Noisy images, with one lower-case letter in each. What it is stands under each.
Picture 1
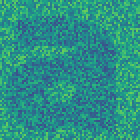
a
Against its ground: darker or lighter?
darker
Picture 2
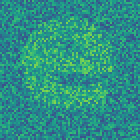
e
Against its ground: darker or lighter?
lighter
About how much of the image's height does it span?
two thirds
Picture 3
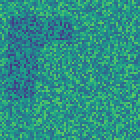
r
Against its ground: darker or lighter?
darker
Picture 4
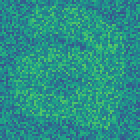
a
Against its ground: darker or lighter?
lighter
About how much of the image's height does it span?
nearly all
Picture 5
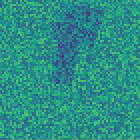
f
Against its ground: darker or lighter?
darker
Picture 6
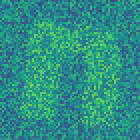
n
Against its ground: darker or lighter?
lighter
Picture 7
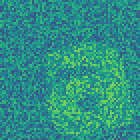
a
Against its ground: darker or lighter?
lighter
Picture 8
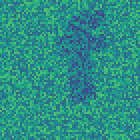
f
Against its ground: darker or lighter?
darker
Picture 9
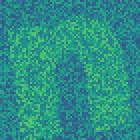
n
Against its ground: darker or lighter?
lighter
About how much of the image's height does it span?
nearly all
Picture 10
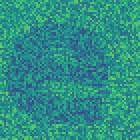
e
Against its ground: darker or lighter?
darker
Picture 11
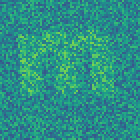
m
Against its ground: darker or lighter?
lighter
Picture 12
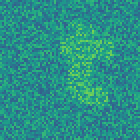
t
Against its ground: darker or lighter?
lighter
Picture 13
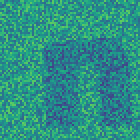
n
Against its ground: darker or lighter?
darker
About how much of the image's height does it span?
two thirds
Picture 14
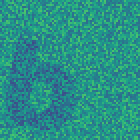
b
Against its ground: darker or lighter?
darker
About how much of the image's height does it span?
two thirds
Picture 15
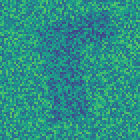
r
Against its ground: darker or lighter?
darker
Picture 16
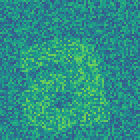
a
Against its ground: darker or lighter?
lighter
